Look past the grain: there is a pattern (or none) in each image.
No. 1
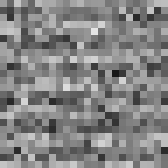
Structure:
horizontal stripes
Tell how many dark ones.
6
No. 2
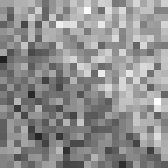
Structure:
a sharp edge
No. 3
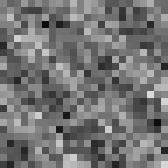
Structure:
diagonal stripes
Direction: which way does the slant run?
top left to bottom right
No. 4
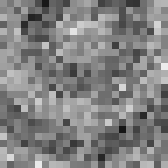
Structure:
rings round one point
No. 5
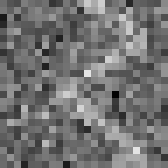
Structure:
a wavy band
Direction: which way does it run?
top to bottom
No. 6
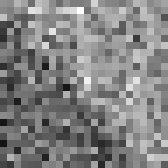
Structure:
a sharp edge
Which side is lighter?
top right
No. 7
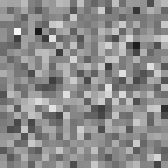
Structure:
only noise
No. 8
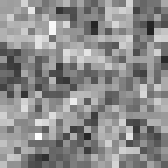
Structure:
spokes from one point
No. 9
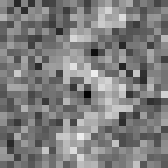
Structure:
a wavy band
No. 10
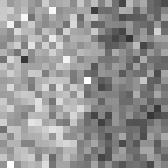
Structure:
a sharp edge
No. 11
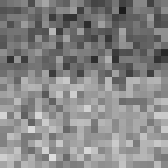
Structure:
a sharp edge
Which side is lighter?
bottom
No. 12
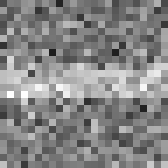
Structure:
one horizontal stripe
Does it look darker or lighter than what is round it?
lighter
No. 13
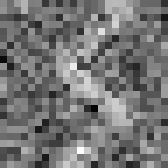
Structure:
a wavy band
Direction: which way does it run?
top to bottom
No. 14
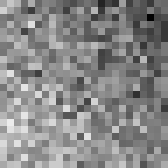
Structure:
a smooth slope
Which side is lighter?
bottom left
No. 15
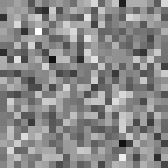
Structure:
only noise
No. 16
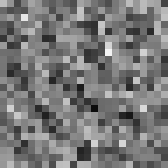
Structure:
rings round one point
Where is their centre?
top right
